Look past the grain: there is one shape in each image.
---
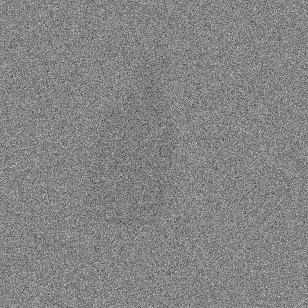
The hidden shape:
bottle
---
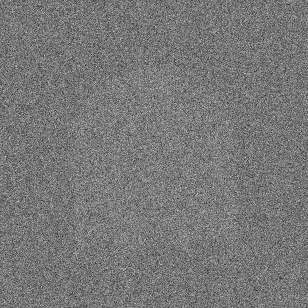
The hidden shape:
ghost
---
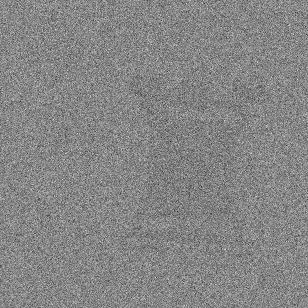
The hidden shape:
chess rook
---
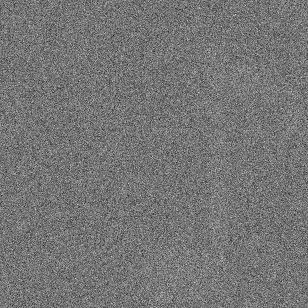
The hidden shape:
musical note
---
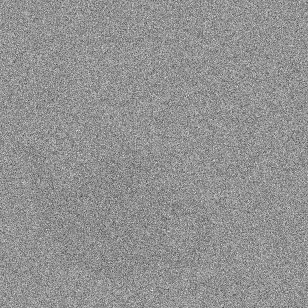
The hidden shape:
teapot
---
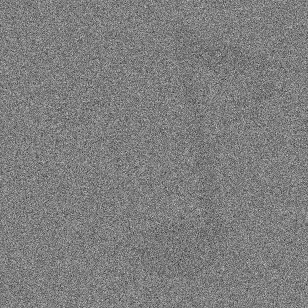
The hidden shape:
musical note
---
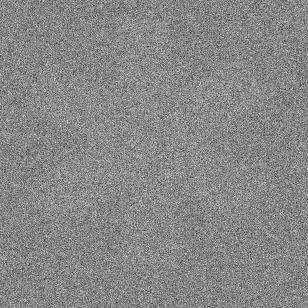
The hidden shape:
asterisk
